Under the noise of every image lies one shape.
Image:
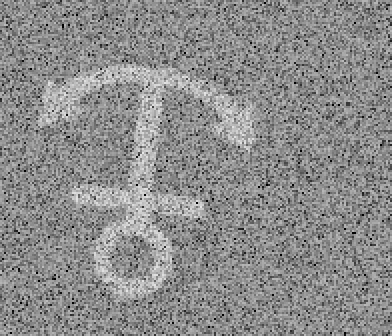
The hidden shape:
anchor
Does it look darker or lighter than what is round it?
lighter
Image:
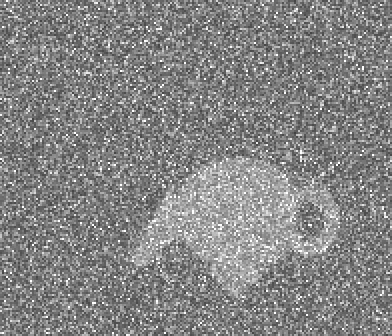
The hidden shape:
teapot
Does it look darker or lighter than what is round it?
lighter
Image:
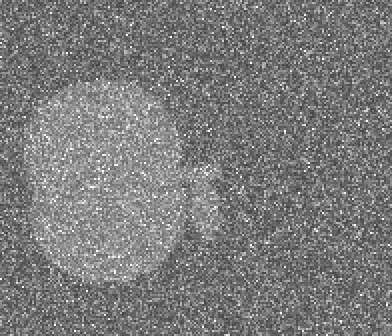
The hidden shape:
apple
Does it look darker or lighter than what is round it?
lighter
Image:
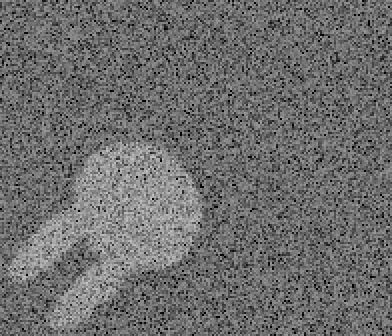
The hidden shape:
rabbit's head
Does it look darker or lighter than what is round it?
lighter
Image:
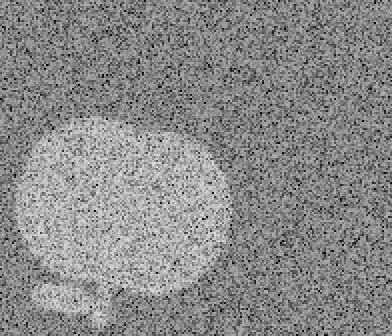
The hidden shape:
apple
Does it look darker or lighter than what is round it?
lighter
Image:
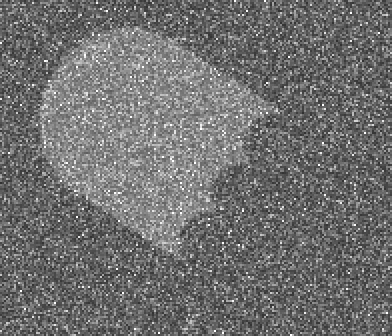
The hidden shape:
ghost
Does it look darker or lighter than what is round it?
lighter
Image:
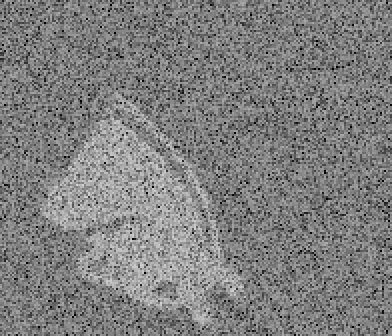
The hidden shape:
chess knight
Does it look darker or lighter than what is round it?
lighter
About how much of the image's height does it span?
two thirds
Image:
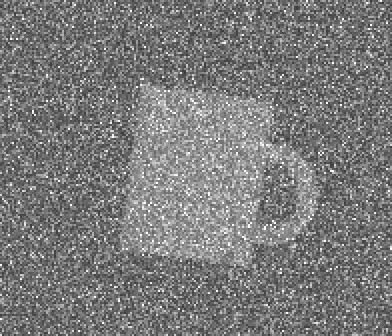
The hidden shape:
cup
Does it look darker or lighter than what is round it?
lighter
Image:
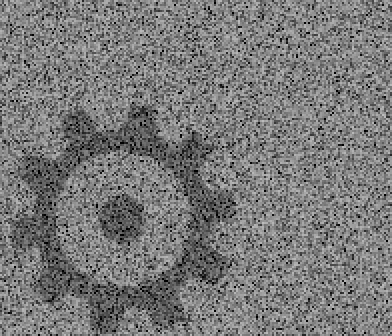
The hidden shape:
gear
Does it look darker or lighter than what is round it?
darker
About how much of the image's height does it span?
two thirds
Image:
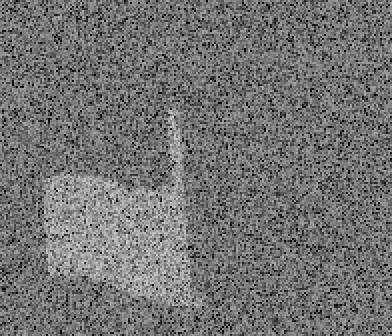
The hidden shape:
flag
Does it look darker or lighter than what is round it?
lighter
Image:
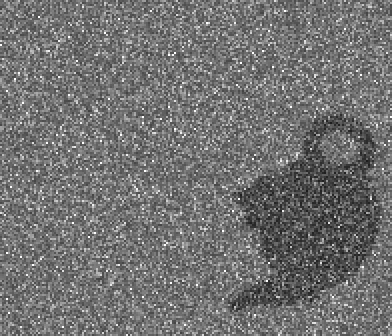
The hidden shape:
teapot
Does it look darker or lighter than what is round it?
darker
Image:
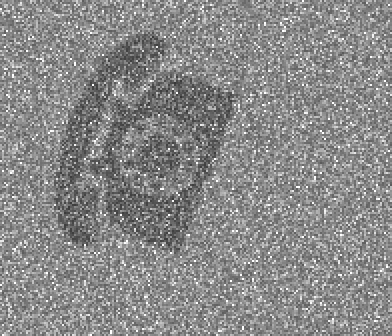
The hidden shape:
telephone
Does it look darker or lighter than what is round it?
darker
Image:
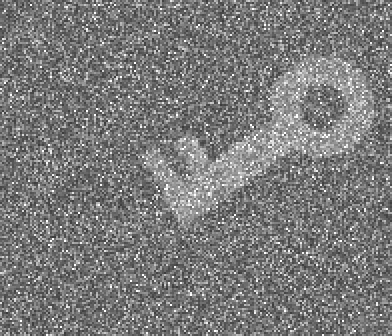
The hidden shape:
key
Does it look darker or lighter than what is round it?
lighter
